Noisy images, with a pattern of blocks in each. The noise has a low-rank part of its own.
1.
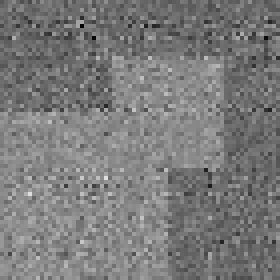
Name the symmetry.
mirrored about the diagonal from the bottom left
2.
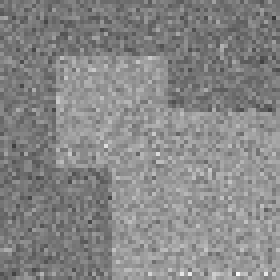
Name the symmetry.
mirrored about the diagonal from the top left
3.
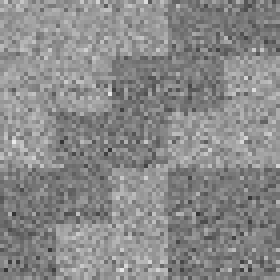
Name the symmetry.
mirrored about the diagonal from the top left
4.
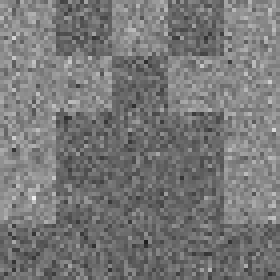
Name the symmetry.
left and right mirror each other
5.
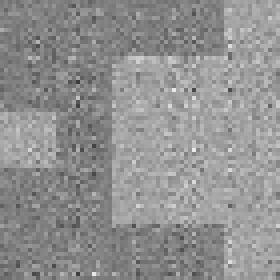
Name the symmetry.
top and bottom mirror each other
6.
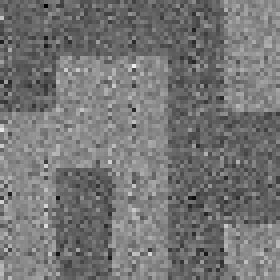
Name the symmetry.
no symmetry
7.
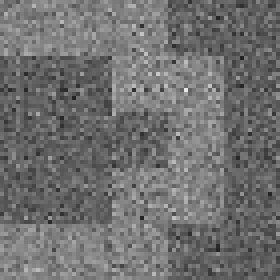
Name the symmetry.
top and bottom mirror each other
